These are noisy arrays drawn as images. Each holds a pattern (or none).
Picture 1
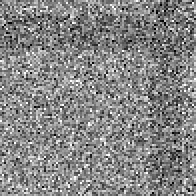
bands of rows crossing bands of columns
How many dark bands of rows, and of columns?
1 and 1
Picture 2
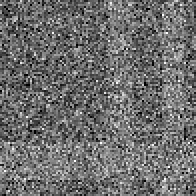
bands of rows crossing bands of columns
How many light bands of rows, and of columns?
1 and 2
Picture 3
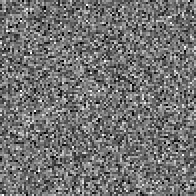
only noise
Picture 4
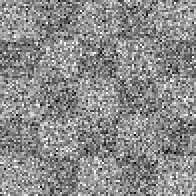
a checkerboard
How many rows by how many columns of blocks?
5 by 5
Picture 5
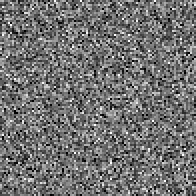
only noise
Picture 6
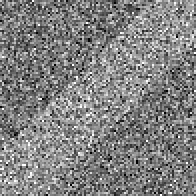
a diagonal band
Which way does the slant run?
bottom left to top right
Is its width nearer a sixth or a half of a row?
a half
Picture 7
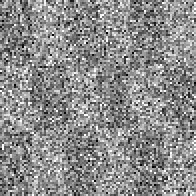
a checkerboard
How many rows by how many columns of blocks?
3 by 6
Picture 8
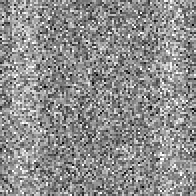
bands of columns
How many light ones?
2
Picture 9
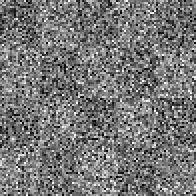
a checkerboard
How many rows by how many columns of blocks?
4 by 5
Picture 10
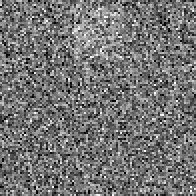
one block
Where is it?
top middle
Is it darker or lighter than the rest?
lighter
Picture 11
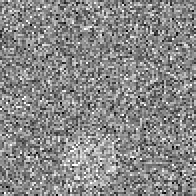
one block
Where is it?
bottom middle
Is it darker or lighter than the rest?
lighter
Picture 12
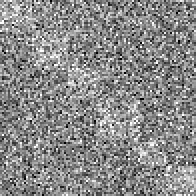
blocks along the diagonal
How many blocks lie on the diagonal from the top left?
6
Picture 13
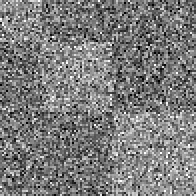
blocks along the diagonal
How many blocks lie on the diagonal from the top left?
3
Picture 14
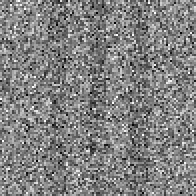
bands of columns
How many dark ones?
3
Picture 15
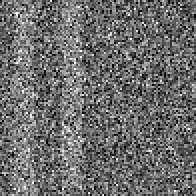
bands of columns
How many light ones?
2
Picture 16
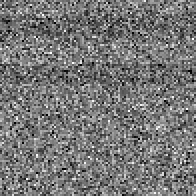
bands of rows
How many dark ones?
2
